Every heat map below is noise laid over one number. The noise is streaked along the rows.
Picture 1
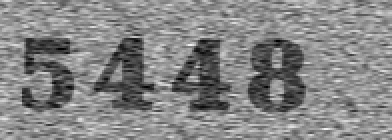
5448
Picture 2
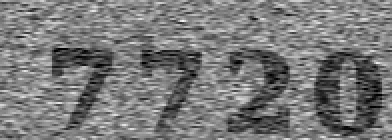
7720
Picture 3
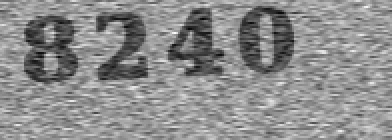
8240
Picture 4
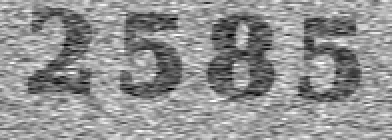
2585
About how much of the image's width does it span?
nearly all
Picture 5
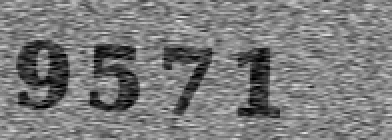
9571
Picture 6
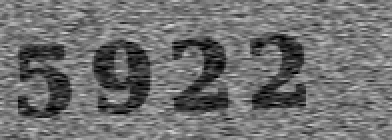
5922
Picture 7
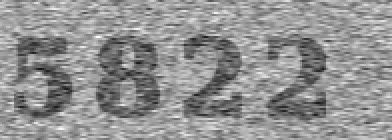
5822
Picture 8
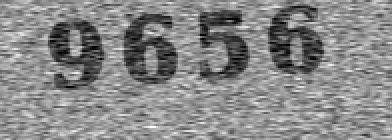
9656
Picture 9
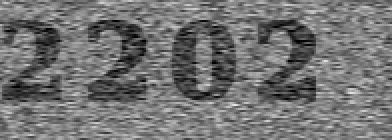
2202
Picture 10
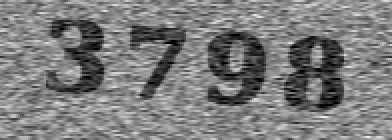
3798
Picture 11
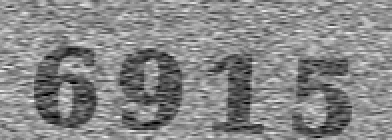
6915
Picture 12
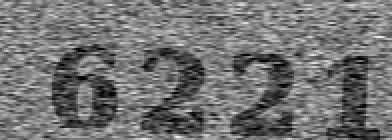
6221
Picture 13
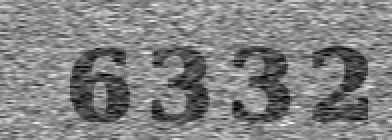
6332
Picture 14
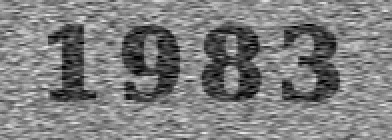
1983
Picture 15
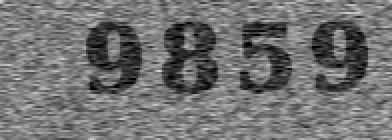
9859
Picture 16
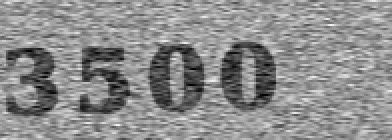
3500
